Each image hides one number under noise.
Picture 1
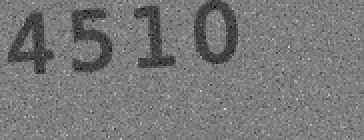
4510
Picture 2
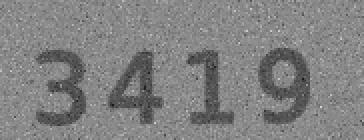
3419
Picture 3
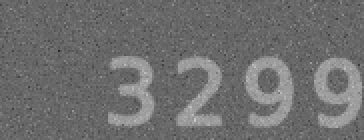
3299
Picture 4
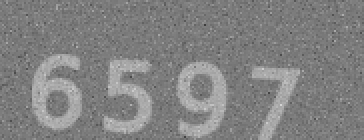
6597
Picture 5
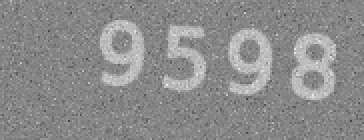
9598
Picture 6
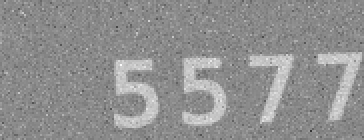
5577
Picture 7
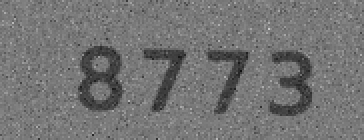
8773
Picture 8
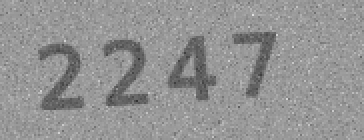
2247
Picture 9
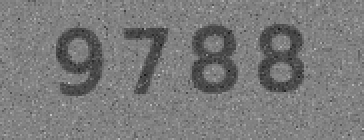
9788
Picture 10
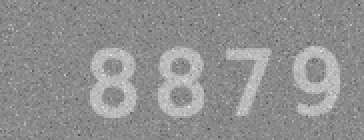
8879
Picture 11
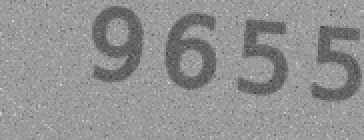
9655
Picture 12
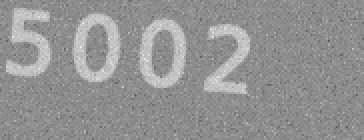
5002
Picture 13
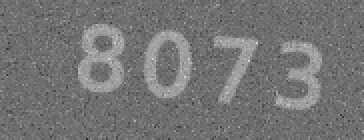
8073
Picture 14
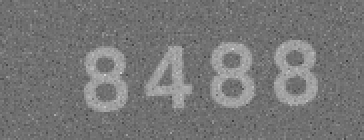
8488
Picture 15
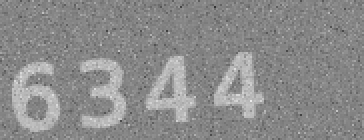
6344
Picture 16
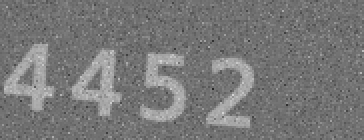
4452
